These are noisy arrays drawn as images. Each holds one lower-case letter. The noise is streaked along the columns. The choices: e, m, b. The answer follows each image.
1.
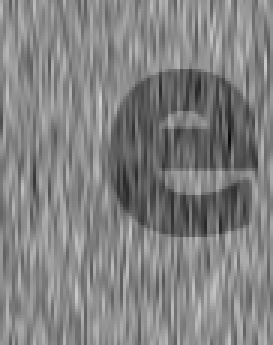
e
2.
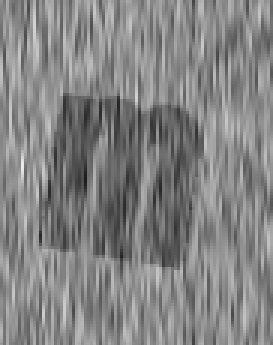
m
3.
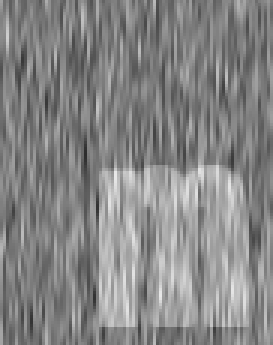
m
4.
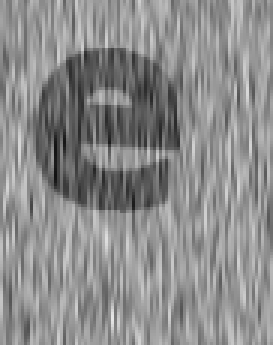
e
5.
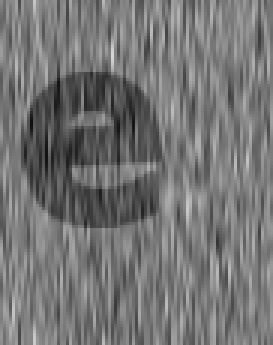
e
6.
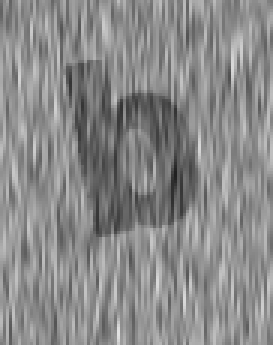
b
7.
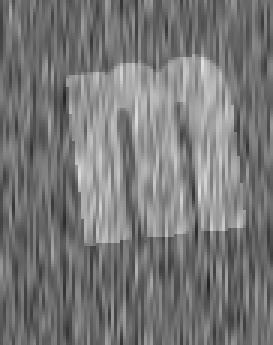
m
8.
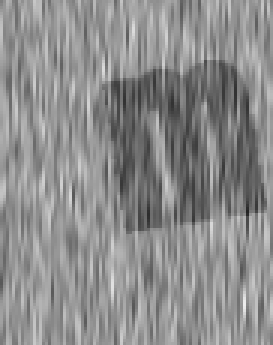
m
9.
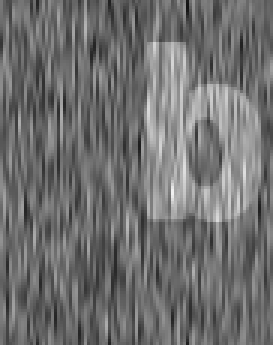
b
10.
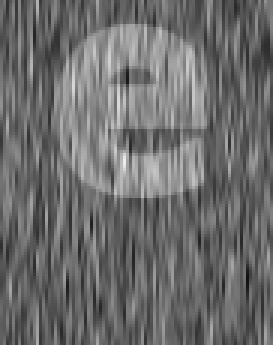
e
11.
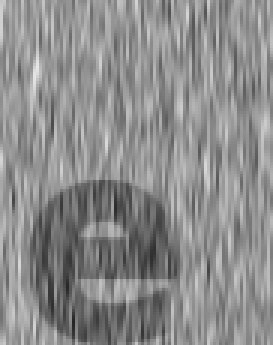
e
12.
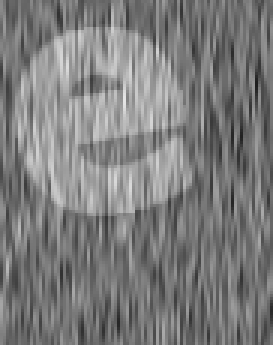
e
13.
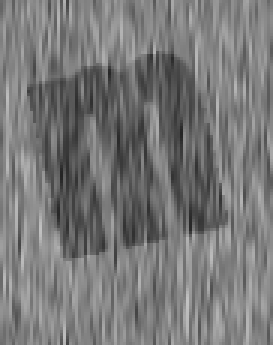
m
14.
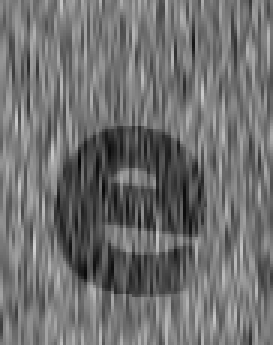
e
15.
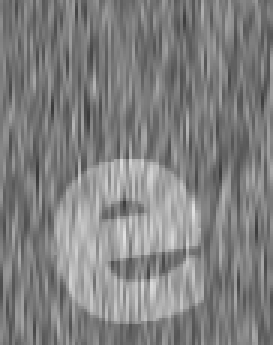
e
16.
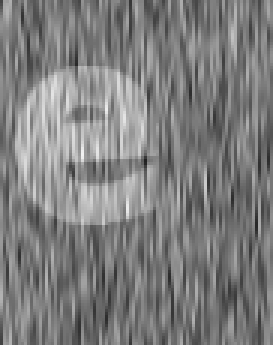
e
